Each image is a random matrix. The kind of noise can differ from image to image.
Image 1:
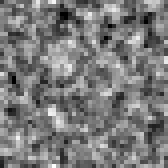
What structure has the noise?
blotchy
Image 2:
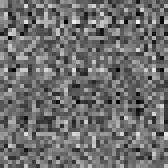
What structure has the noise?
low rank plus noise
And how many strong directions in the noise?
two
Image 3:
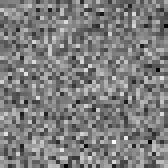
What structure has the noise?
independent entries
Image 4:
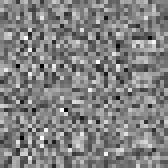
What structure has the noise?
low rank plus noise
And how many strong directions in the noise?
one
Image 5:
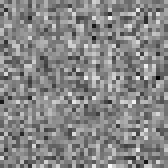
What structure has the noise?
low rank plus noise
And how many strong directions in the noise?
three or four
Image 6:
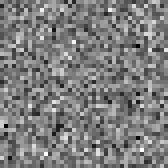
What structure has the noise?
independent entries
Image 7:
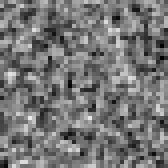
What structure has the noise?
blotchy
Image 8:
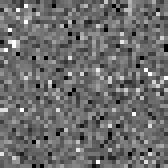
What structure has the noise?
heavy tails
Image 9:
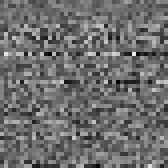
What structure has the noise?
rows of uneven size
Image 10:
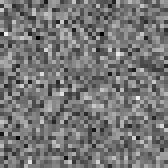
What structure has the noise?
independent entries
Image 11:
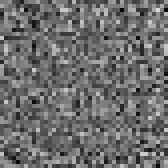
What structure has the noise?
low rank plus noise
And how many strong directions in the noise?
three or four
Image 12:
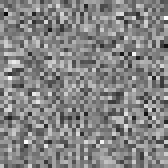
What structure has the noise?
low rank plus noise
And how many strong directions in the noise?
three or four
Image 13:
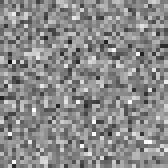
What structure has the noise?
independent entries
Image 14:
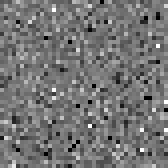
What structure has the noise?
heavy tails
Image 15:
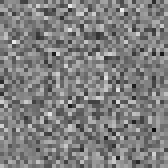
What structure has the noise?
low rank plus noise
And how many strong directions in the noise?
five to eight
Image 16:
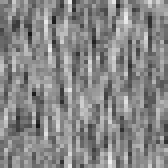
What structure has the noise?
streaked along the columns
